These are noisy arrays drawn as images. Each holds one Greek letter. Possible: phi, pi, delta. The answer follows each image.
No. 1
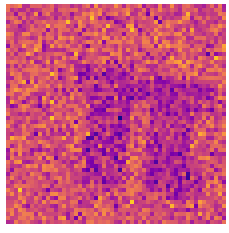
dark pi
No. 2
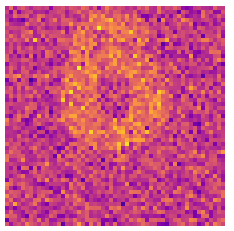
light delta
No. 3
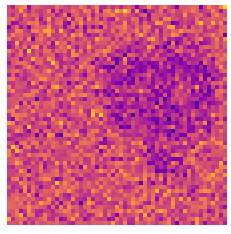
dark phi
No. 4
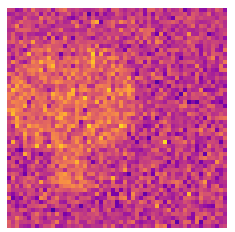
light phi
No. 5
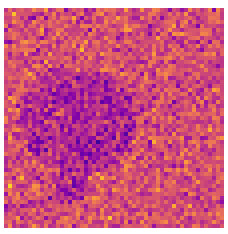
dark phi
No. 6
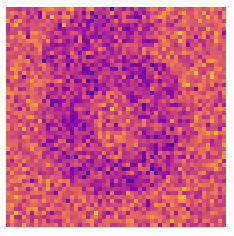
dark delta
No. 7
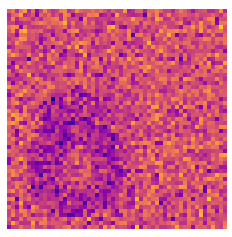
dark delta
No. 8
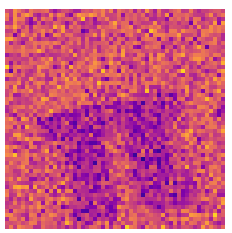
dark pi
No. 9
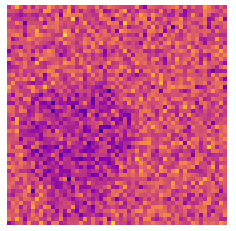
dark phi
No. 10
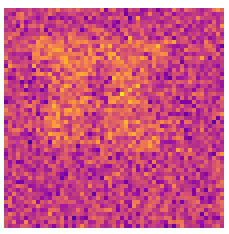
light pi
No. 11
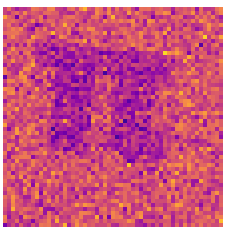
dark pi
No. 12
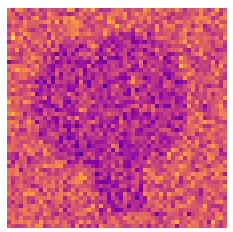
dark phi
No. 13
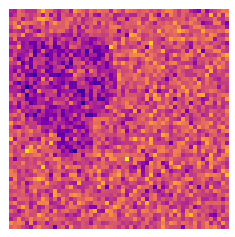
dark phi
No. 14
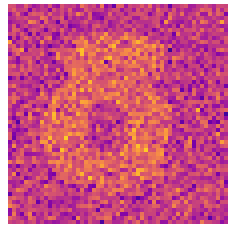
light delta
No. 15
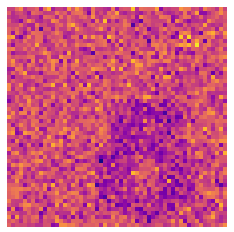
dark delta
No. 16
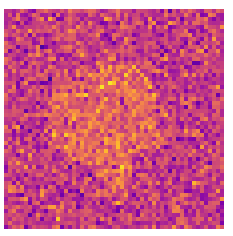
light phi
